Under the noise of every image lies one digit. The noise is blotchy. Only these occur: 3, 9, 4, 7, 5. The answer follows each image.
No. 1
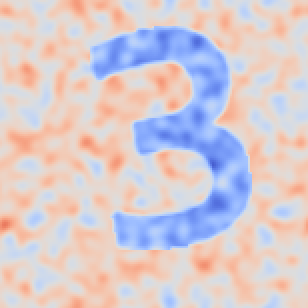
blue 3
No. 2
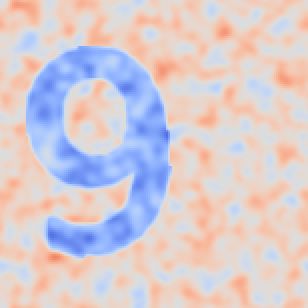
blue 9
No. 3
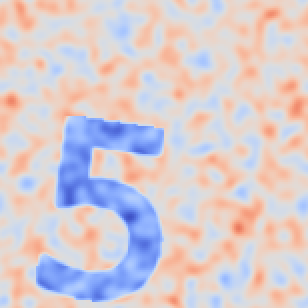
blue 5
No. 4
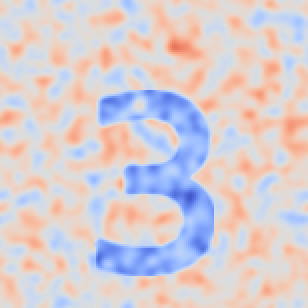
blue 3
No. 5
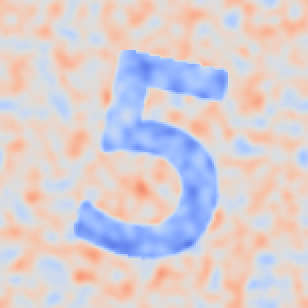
blue 5
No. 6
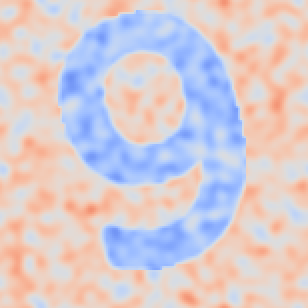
blue 9
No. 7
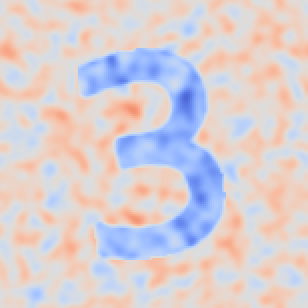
blue 3
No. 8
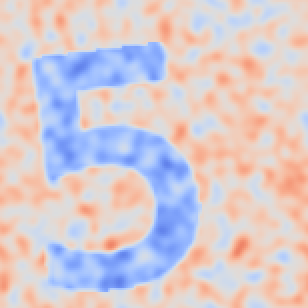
blue 5
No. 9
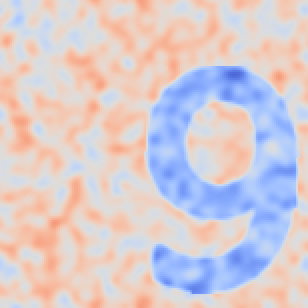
blue 9
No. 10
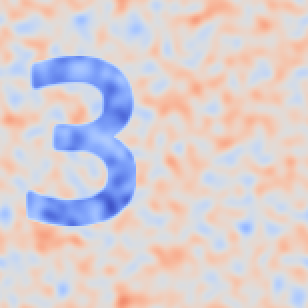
blue 3
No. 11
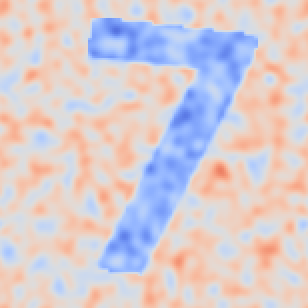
blue 7
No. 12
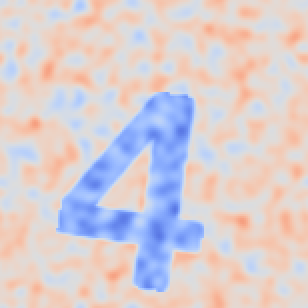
blue 4
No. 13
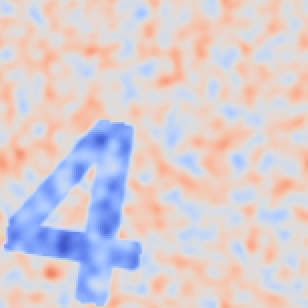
blue 4
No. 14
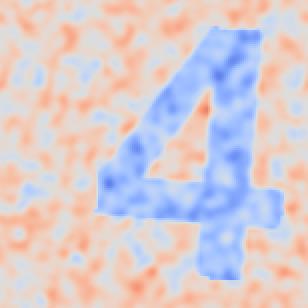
blue 4
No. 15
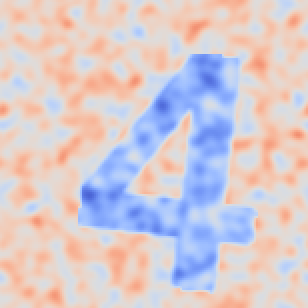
blue 4
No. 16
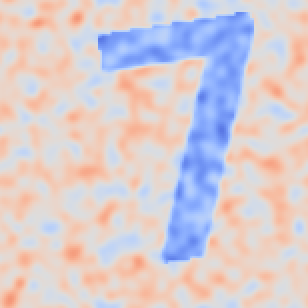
blue 7
